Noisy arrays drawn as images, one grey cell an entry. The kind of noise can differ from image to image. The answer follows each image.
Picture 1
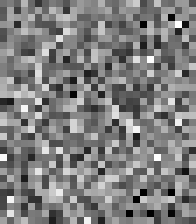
independent entries
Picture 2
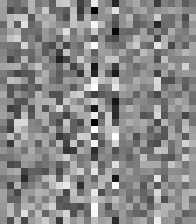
columns of uneven size
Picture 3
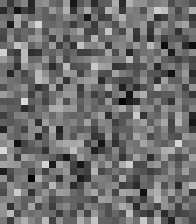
independent entries
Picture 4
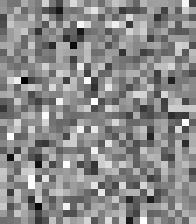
independent entries
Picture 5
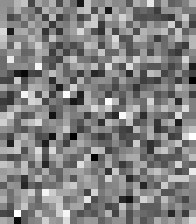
independent entries
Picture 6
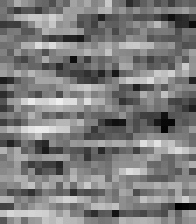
streaked along the rows
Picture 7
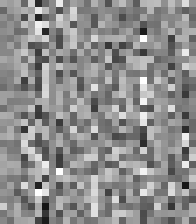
columns of uneven size
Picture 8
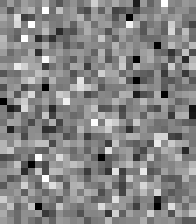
heavy tails
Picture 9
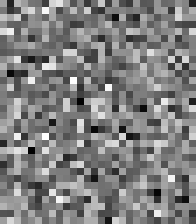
independent entries
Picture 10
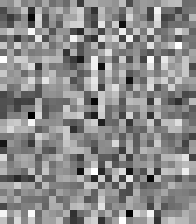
low rank plus noise
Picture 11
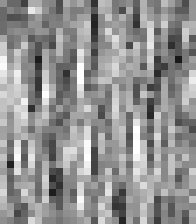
streaked along the columns
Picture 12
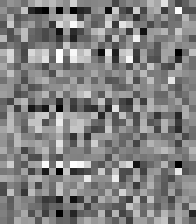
low rank plus noise
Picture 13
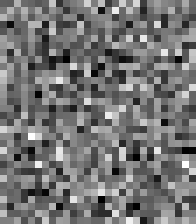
independent entries
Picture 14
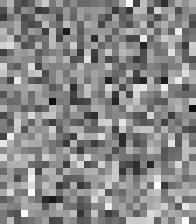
independent entries
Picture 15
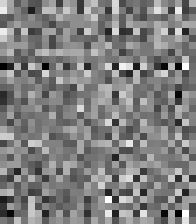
low rank plus noise
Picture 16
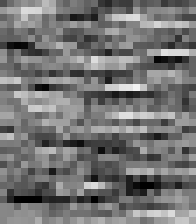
streaked along the rows
